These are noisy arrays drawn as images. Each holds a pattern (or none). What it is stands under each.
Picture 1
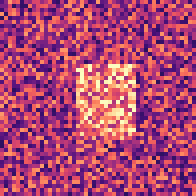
one block
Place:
centre
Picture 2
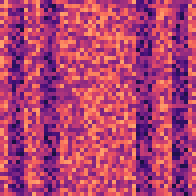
bands of columns
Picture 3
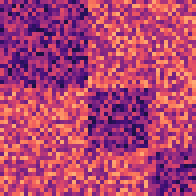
blocks along the diagonal
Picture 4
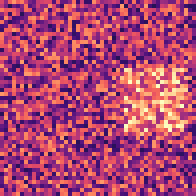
one block
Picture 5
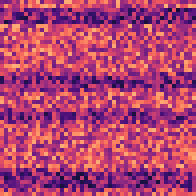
bands of rows
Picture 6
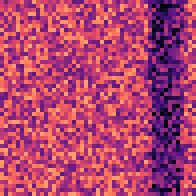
one band of columns
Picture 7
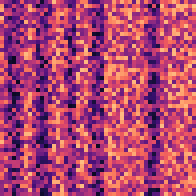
bands of columns
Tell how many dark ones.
5
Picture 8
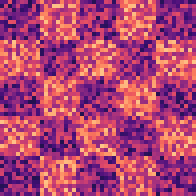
a checkerboard
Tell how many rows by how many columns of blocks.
5 by 5
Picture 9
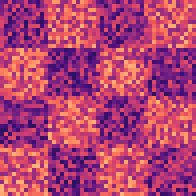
a checkerboard
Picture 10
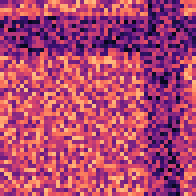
bands of rows crossing bands of columns
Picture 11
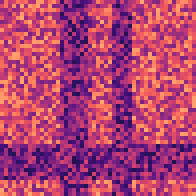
bands of rows crossing bands of columns
